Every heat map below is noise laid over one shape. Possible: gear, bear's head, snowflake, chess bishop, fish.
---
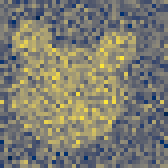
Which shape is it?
bear's head
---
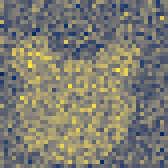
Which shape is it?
bear's head
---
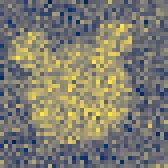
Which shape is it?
bear's head
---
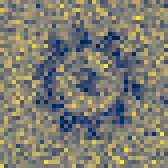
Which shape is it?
gear
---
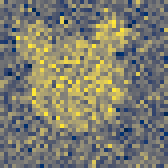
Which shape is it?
bear's head
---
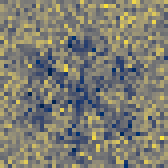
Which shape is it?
snowflake
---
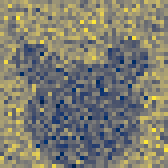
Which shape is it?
bear's head
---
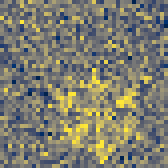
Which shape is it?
snowflake
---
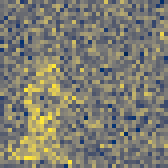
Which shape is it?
chess bishop
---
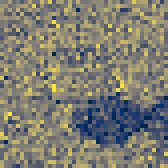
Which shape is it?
fish
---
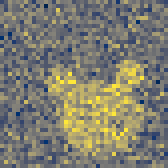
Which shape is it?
bear's head
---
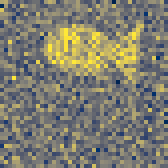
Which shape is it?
fish
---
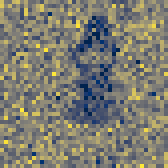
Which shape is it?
chess bishop
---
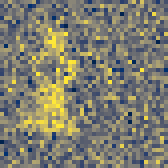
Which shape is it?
chess bishop
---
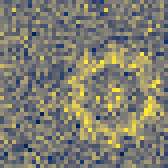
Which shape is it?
gear
